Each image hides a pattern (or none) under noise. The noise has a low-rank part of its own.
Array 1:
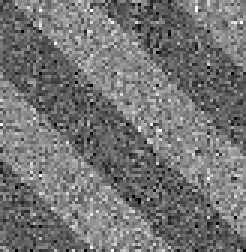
diagonal stripes
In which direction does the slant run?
top left to bottom right
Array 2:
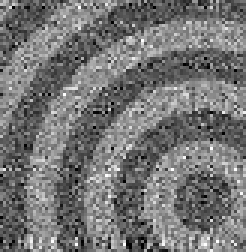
rings round one point
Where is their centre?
bottom right
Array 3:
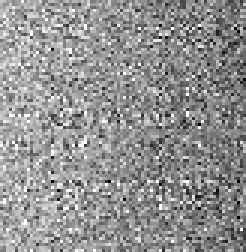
a smooth slope
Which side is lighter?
left
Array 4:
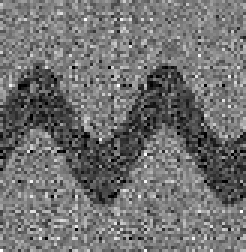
a wavy band
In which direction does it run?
left to right
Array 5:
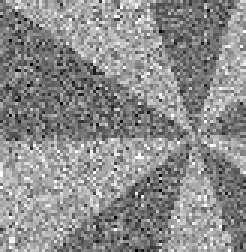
spokes from one point
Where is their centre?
middle right
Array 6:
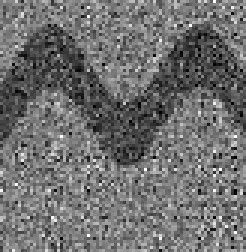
a wavy band
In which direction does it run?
left to right
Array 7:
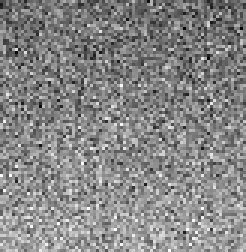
a smooth slope
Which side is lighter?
bottom
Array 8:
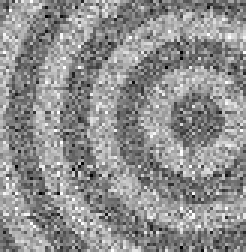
rings round one point
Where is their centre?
middle right
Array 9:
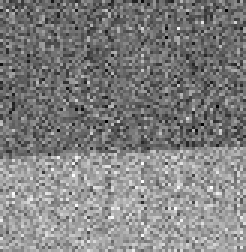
a sharp edge
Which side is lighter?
bottom
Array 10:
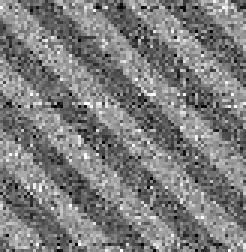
diagonal stripes
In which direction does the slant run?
top left to bottom right
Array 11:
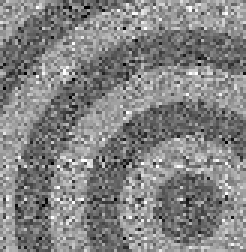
rings round one point
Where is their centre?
bottom right
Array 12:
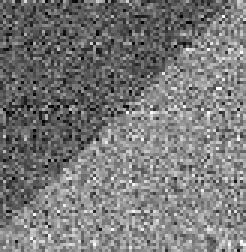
a sharp edge
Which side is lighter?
bottom right
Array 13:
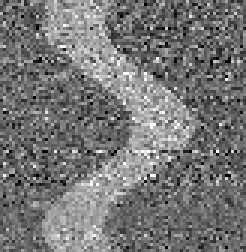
a wavy band
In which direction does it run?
top to bottom
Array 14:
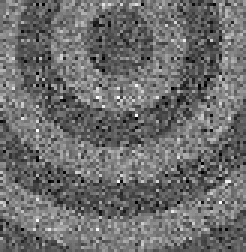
rings round one point
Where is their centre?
top middle
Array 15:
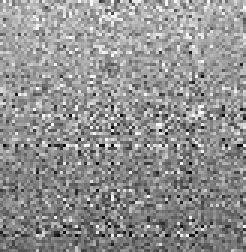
a smooth slope
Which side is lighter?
top
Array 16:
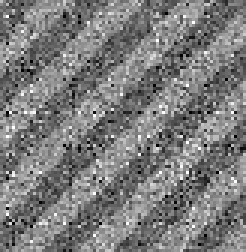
diagonal stripes
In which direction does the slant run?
bottom left to top right
